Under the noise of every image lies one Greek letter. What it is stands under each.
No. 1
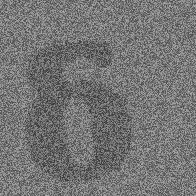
delta
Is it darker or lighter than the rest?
darker
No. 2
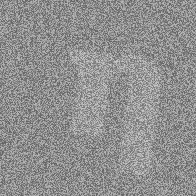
eta
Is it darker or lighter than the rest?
lighter
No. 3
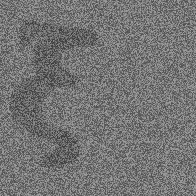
xi
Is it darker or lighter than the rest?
darker
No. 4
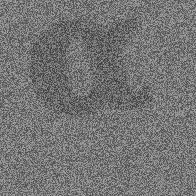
alpha
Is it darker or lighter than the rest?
darker
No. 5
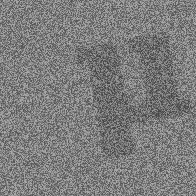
mu
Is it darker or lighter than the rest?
darker
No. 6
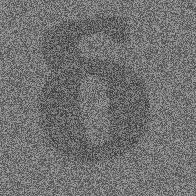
delta
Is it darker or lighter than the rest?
darker
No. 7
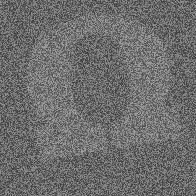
omega
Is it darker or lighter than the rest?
lighter
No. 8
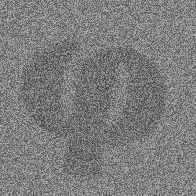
phi
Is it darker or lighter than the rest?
darker
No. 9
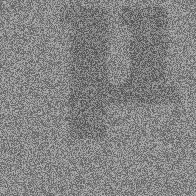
mu
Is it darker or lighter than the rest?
darker
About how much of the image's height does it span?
two thirds
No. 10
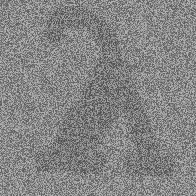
lambda
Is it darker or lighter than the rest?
darker
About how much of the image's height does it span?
nearly all
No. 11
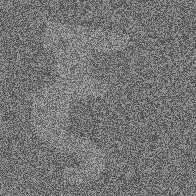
xi
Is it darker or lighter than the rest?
lighter
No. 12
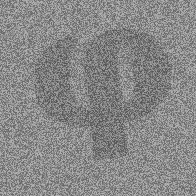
phi
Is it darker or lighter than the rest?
darker
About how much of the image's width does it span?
two thirds
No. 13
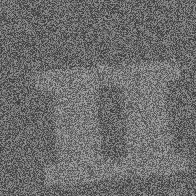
pi
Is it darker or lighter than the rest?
lighter
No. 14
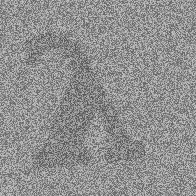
lambda
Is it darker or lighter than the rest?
darker
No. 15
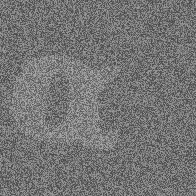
alpha
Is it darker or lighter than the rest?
lighter
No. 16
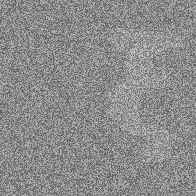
xi
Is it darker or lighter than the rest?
lighter
